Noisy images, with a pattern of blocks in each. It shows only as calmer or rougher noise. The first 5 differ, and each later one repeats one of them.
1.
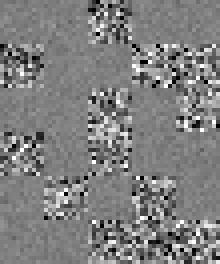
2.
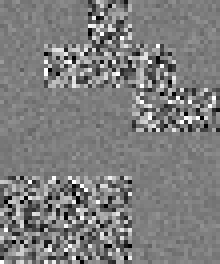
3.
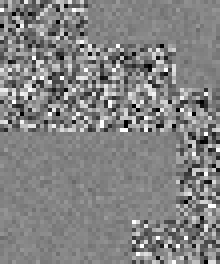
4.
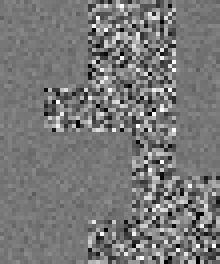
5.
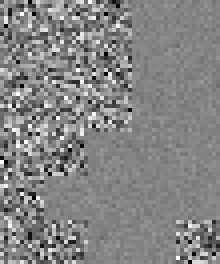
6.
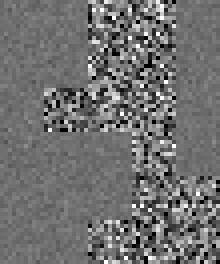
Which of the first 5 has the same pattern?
4
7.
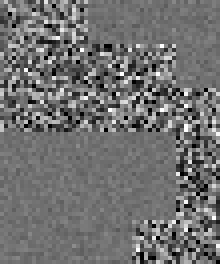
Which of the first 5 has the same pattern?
3
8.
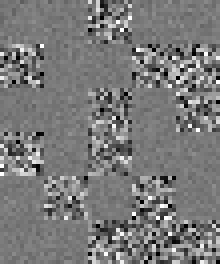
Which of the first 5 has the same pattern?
1
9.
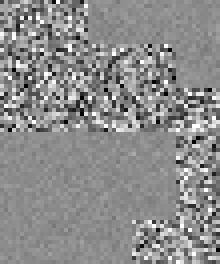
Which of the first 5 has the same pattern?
3
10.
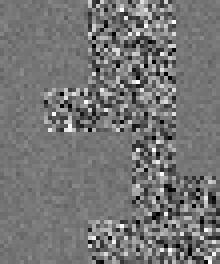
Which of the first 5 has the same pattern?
4
